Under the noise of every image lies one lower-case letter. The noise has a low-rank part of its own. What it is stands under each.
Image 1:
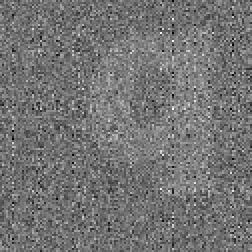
q
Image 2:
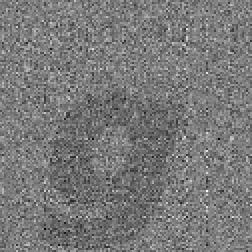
g
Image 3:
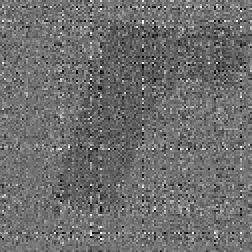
r
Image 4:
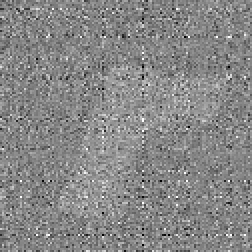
r
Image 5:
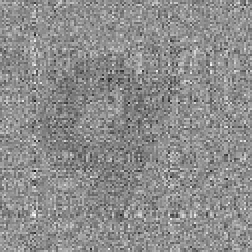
q
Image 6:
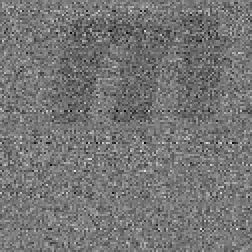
m
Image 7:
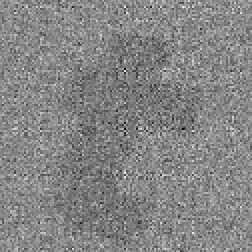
t
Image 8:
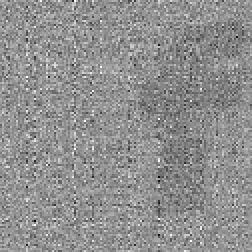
f
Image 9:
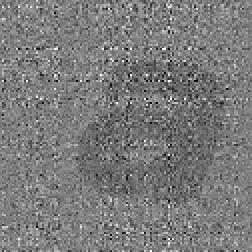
a
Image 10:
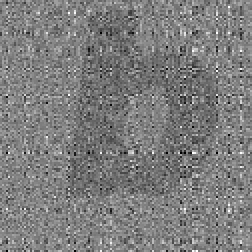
b
